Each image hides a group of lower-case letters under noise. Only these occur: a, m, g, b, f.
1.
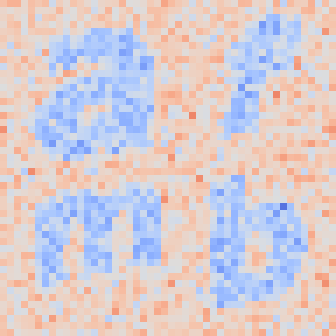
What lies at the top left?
a
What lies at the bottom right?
b
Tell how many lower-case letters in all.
4
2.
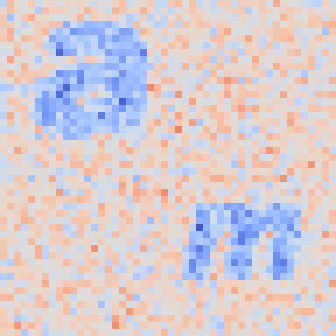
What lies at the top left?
a
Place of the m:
bottom right
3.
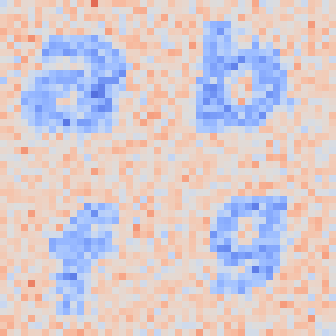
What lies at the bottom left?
f
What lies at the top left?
a
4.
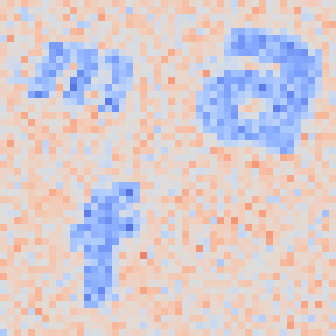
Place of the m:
top left
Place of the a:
top right
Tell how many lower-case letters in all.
3
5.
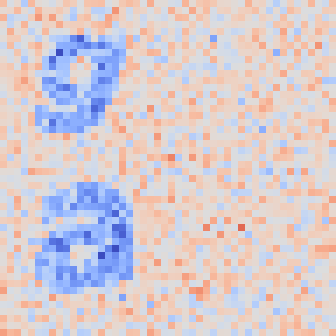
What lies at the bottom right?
nothing
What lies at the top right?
nothing
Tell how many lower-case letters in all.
2
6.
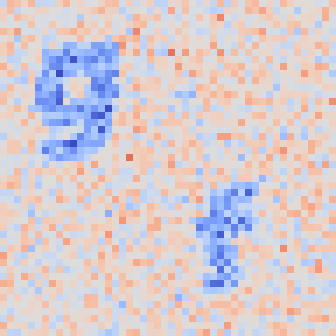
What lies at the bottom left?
nothing
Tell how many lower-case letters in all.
2
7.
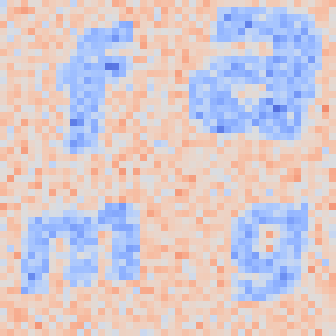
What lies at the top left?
f
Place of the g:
bottom right
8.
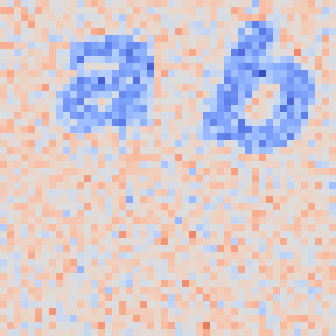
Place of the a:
top left
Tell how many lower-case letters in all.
2
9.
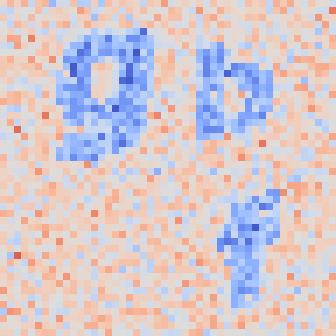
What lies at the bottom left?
nothing
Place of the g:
top left
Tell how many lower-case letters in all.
3
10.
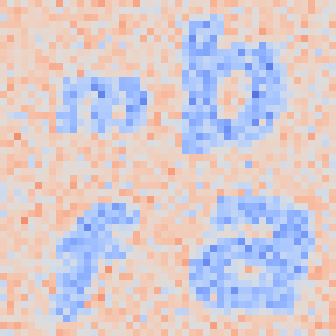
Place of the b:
top right
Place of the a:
bottom right
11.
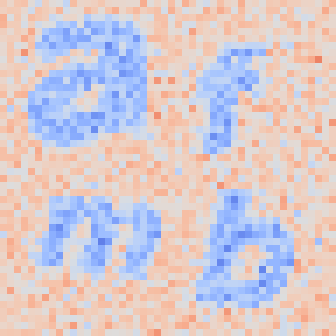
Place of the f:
top right
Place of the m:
bottom left
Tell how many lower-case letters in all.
4
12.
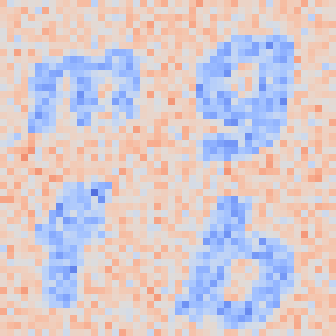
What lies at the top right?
g
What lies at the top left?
m
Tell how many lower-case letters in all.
4
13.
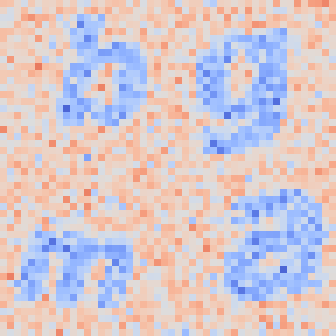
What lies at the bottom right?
a
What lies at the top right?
g
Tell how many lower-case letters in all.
4
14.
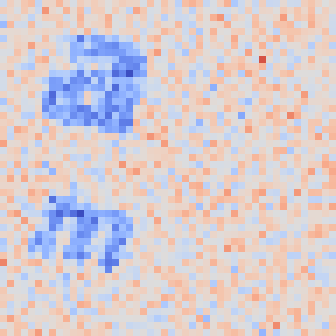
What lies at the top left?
a
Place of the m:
bottom left
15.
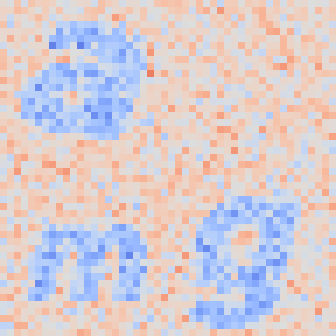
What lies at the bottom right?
g
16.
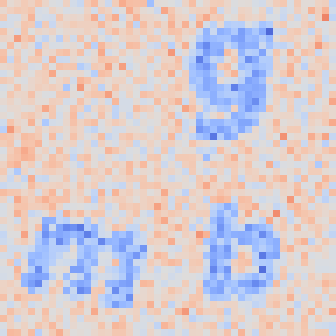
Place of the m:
bottom left
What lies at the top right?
g
